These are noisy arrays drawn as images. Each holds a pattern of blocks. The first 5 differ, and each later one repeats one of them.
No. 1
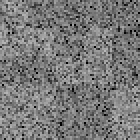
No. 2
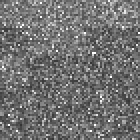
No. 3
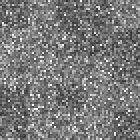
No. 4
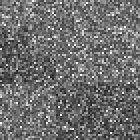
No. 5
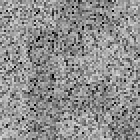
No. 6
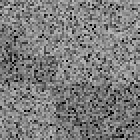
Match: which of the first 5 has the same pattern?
4
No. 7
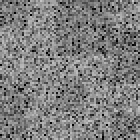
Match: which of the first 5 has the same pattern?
3
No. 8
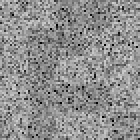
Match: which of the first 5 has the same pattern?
5
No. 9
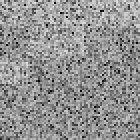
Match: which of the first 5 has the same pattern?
2
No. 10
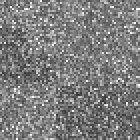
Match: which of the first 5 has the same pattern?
4
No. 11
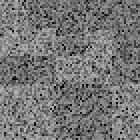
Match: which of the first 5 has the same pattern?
1
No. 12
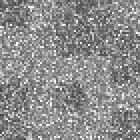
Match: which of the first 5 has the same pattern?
3
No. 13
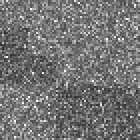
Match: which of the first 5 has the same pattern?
4
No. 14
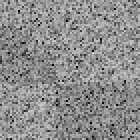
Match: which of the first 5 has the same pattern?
4
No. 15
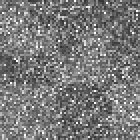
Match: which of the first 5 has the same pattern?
1
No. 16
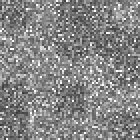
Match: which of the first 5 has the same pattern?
3
